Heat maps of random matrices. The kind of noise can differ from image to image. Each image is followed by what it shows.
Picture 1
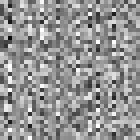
columns of uneven size
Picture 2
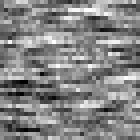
streaked along the rows
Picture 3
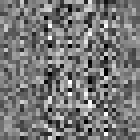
columns of uneven size
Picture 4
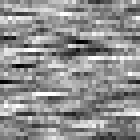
streaked along the rows
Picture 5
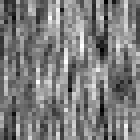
streaked along the columns
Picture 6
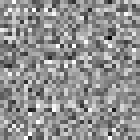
low rank plus noise
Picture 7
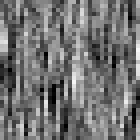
streaked along the columns
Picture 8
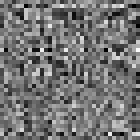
low rank plus noise
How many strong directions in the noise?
two
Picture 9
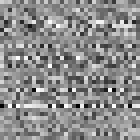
rows of uneven size
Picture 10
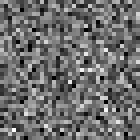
independent entries
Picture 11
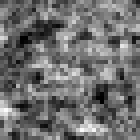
blotchy
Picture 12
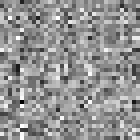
low rank plus noise
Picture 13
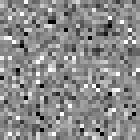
heavy tails
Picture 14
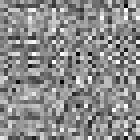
low rank plus noise
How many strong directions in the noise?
one
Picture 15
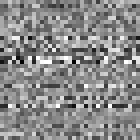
rows of uneven size
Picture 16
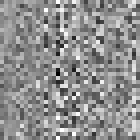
columns of uneven size
